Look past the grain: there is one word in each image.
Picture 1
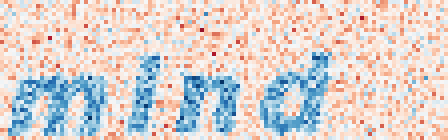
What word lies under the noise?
mind
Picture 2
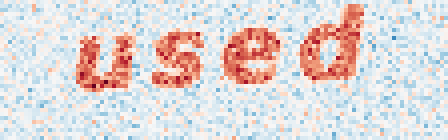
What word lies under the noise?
used
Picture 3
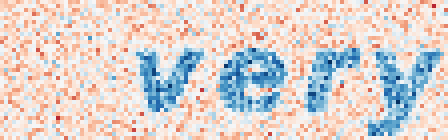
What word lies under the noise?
very
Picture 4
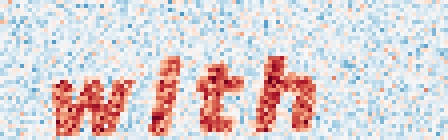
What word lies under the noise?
with
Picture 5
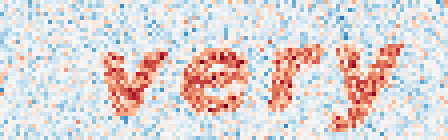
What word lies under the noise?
very
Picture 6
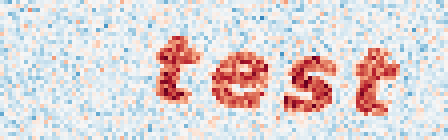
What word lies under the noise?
test
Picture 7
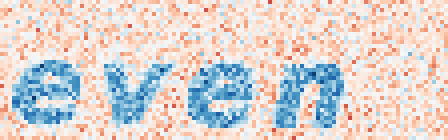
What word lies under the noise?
even
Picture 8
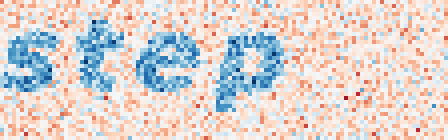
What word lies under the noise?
step
